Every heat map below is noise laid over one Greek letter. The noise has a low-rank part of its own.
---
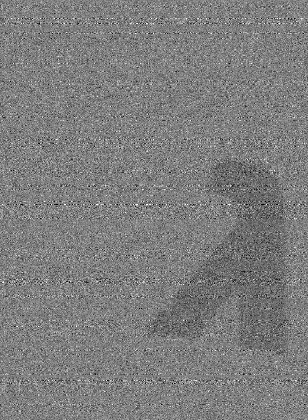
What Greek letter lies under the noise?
lambda
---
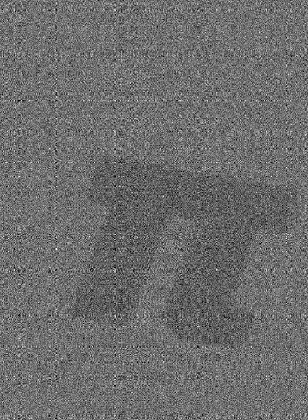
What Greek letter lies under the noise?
pi
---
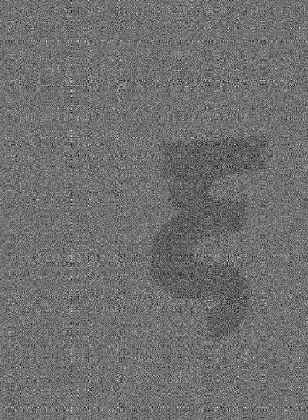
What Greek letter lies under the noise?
xi
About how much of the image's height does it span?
half
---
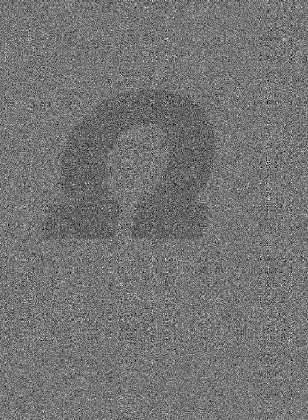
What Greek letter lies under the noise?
omega
